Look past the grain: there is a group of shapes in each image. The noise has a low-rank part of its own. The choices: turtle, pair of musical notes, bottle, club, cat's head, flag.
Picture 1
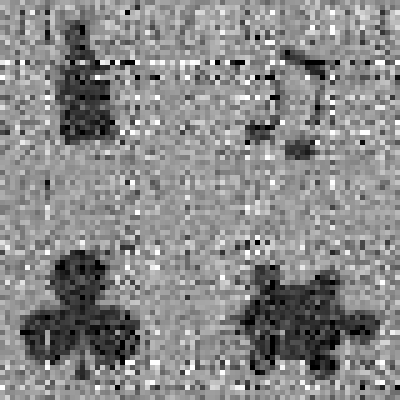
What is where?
top left: bottle; top right: pair of musical notes; bottom left: club; bottom right: turtle
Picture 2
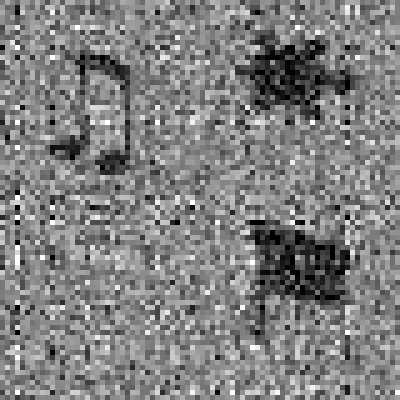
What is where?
top left: pair of musical notes; top right: turtle; bottom right: flag
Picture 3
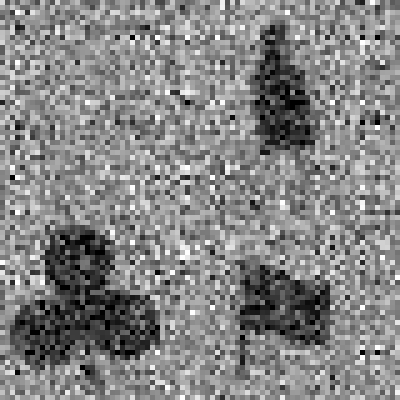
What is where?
top right: bottle; bottom left: club; bottom right: flag
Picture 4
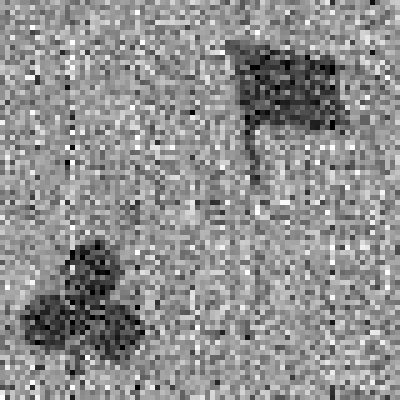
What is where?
top right: flag; bottom left: club
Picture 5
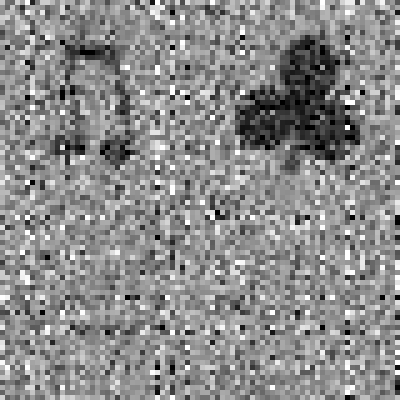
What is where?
top left: pair of musical notes; top right: club
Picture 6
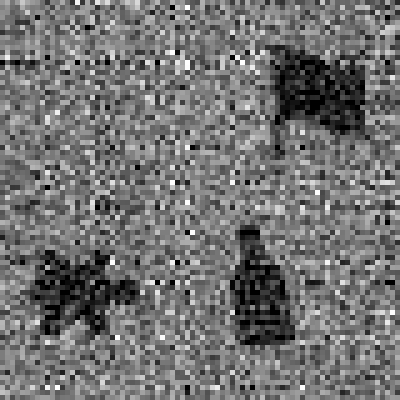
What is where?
top right: flag; bottom left: turtle; bottom right: bottle
